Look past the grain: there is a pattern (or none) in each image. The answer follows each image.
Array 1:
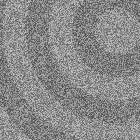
rings round one point
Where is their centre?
top right
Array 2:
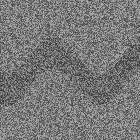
a wavy band
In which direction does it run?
left to right
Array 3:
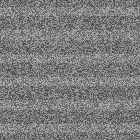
horizontal stripes
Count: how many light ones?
6
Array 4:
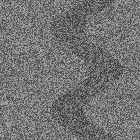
a wavy band
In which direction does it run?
top to bottom
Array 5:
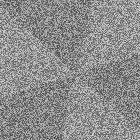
spokes from one point
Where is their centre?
centre
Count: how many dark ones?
3
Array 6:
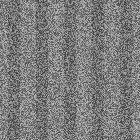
vertical stripes
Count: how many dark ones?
5
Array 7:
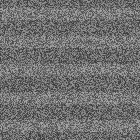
horizontal stripes
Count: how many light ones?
5
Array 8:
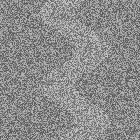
a wavy band
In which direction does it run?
top to bottom
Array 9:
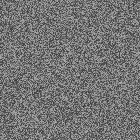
only noise
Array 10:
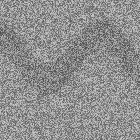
a wavy band
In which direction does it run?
left to right
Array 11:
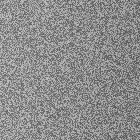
a smooth slope
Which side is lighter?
left
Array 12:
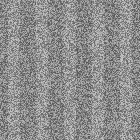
vertical stripes
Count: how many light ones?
5
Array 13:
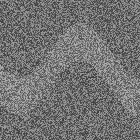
a wavy band
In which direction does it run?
left to right
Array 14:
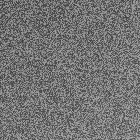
a smooth slope
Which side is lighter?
bottom right
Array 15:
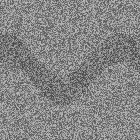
a wavy band
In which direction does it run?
left to right
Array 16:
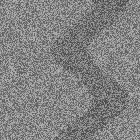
a wavy band
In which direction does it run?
top to bottom
